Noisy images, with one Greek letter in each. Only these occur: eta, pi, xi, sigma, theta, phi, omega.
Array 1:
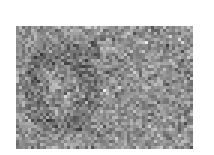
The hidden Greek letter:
sigma
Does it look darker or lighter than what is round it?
darker
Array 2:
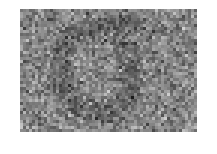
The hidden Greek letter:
sigma
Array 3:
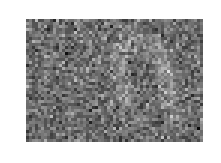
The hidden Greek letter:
eta
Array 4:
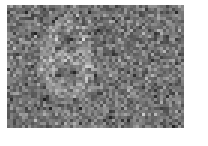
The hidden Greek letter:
theta
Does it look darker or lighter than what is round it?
lighter
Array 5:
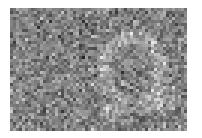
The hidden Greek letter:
omega
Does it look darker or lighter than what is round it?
lighter
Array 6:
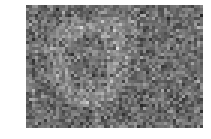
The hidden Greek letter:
sigma
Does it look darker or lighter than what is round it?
lighter
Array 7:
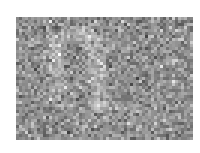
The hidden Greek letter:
eta
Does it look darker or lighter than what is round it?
lighter
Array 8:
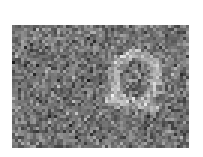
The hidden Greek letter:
omega
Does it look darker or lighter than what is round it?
lighter
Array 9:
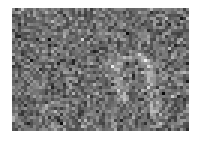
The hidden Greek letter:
eta
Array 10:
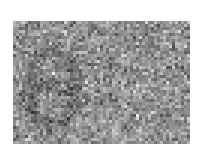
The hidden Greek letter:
theta
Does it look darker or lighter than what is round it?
darker
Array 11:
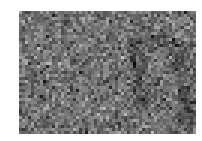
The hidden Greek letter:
eta
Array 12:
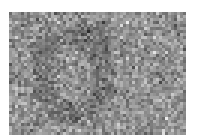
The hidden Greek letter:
sigma
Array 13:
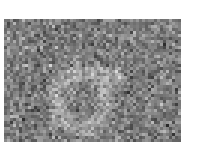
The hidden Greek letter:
sigma
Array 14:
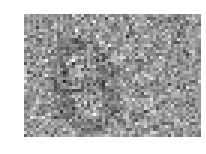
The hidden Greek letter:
theta
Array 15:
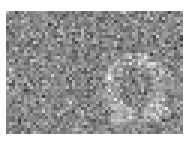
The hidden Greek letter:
omega
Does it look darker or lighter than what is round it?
lighter
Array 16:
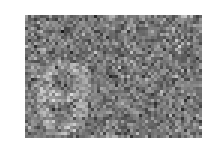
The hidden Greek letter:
theta
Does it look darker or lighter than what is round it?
lighter
